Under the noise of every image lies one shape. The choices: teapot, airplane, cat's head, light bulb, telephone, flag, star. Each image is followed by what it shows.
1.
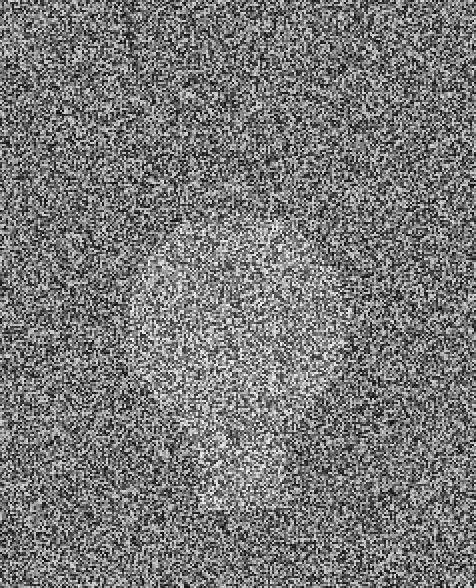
light bulb
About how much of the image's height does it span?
half
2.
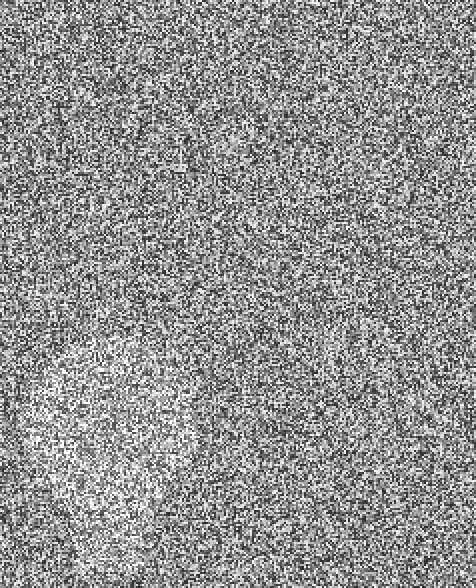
light bulb
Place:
bottom left
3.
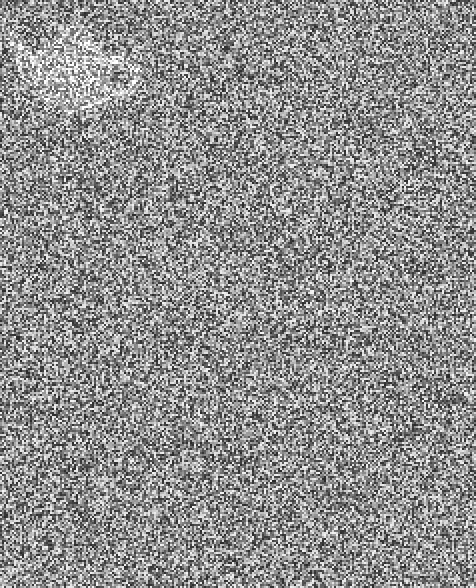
teapot
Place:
top left
